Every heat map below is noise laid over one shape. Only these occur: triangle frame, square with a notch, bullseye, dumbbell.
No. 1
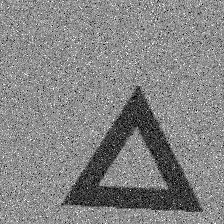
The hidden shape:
triangle frame
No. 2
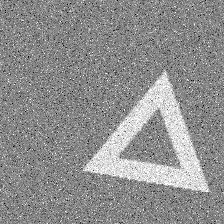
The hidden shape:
triangle frame
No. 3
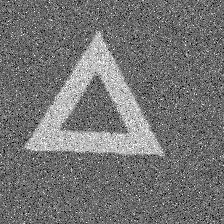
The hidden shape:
triangle frame
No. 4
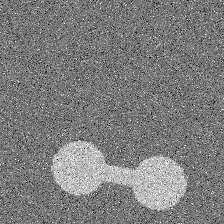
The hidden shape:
dumbbell
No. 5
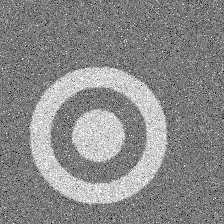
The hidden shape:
bullseye
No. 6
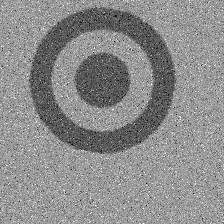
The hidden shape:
bullseye
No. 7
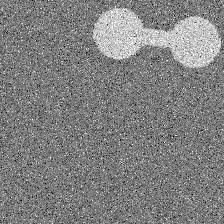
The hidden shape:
dumbbell
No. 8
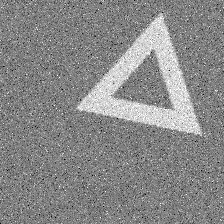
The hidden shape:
triangle frame
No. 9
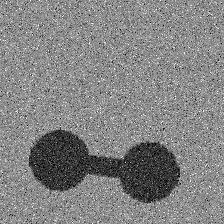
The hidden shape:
dumbbell
